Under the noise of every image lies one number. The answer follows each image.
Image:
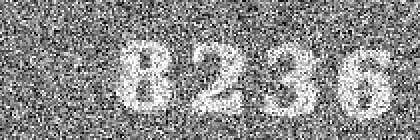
8236
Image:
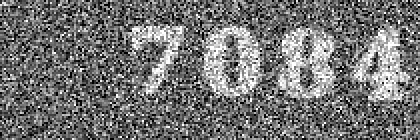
7084
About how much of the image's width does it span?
two thirds
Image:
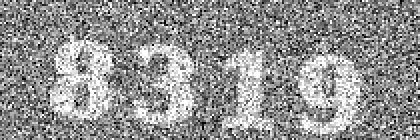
8319
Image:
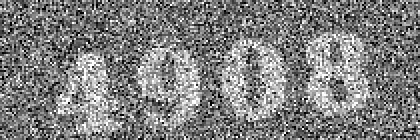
4908
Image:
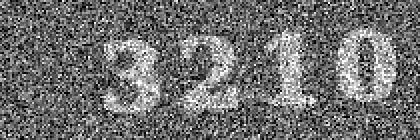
3210
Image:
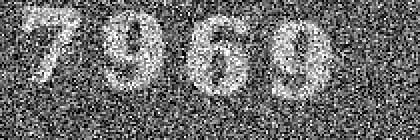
7969
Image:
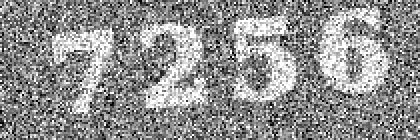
7256
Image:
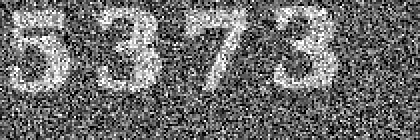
5373
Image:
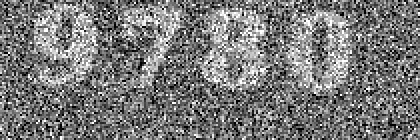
9780
